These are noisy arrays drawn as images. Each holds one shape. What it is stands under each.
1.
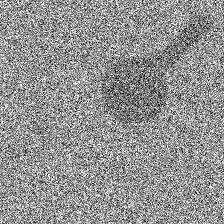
lollipop
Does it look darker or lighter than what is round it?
darker
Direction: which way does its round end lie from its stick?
down and left
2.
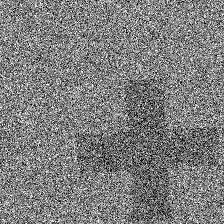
cross
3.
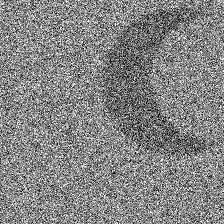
crescent
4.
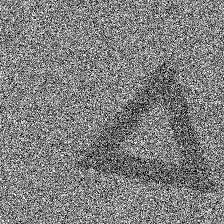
triangle frame
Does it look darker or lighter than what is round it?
darker
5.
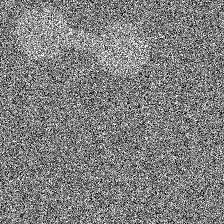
dumbbell
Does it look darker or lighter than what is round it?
lighter
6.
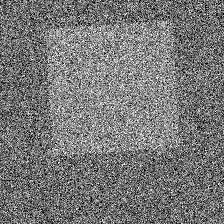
square
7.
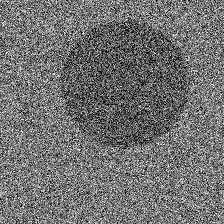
disc
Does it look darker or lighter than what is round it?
darker
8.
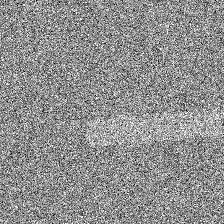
bar
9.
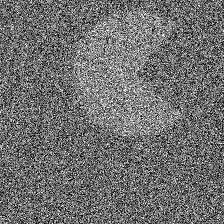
disc with a wedge cut out
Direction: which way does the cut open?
right
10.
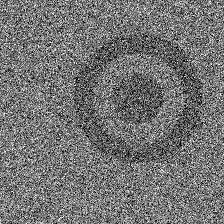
bullseye
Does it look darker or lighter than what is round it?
darker
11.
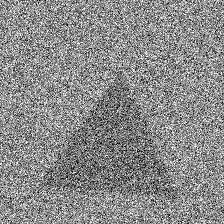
triangle
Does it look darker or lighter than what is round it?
darker
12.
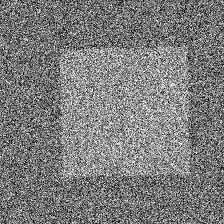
square
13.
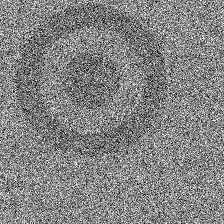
bullseye
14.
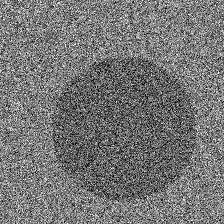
disc
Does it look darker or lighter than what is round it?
darker
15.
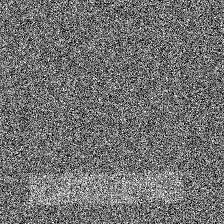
bar
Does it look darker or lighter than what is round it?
lighter
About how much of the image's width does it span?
two thirds
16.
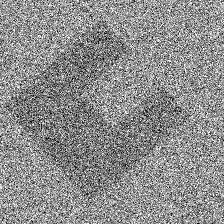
square with a notch
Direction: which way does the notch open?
up and right
